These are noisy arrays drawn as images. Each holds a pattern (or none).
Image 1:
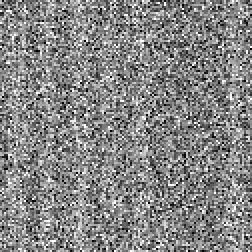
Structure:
bands of columns
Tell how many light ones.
6
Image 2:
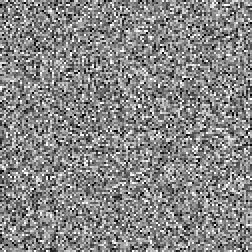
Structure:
only noise
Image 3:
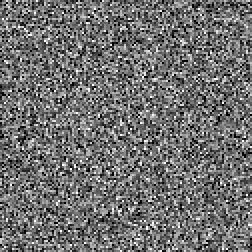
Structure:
only noise
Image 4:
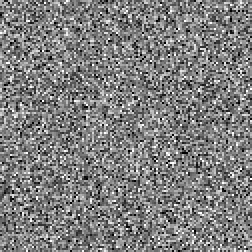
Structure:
only noise
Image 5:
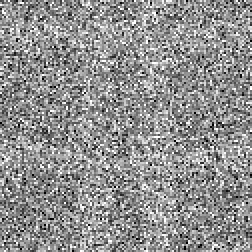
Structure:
bands of rows crossing bands of columns
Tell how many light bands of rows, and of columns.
2 and 2
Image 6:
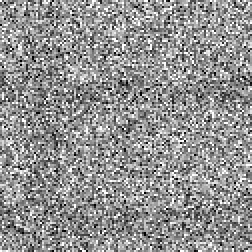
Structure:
bands of rows crossing bands of columns
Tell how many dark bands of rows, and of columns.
2 and 1
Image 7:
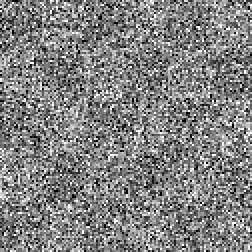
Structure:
a checkerboard
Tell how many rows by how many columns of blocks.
5 by 6
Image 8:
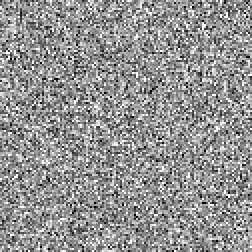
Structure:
only noise
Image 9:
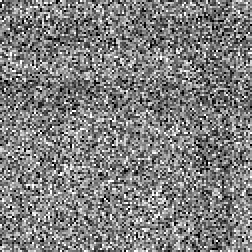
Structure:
bands of rows crossing bands of columns
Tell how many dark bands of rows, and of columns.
2 and 1
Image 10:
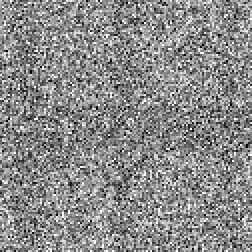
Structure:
bands of rows crossing bands of columns
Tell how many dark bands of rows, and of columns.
1 and 3
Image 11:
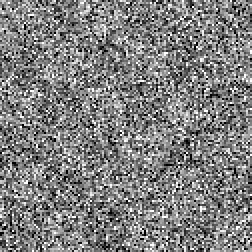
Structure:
a checkerboard
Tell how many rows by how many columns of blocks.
6 by 6
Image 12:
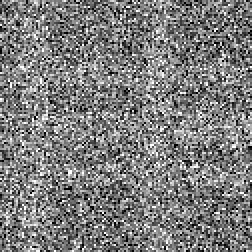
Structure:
bands of rows crossing bands of columns
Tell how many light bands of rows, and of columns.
3 and 2
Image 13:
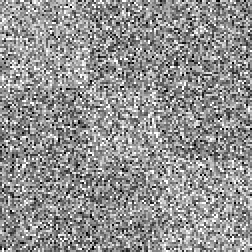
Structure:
blocks along the diagonal
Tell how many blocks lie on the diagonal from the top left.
3
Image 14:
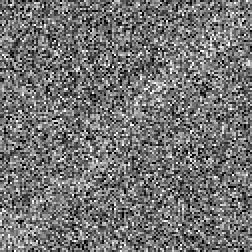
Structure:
a diagonal band
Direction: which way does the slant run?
bottom left to top right
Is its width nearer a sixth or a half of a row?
a sixth
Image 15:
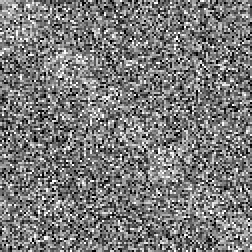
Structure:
blocks along the diagonal
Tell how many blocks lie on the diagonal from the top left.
7
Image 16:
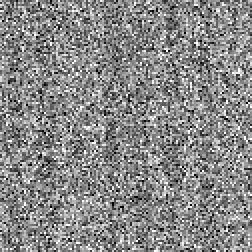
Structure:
bands of columns
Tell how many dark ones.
6
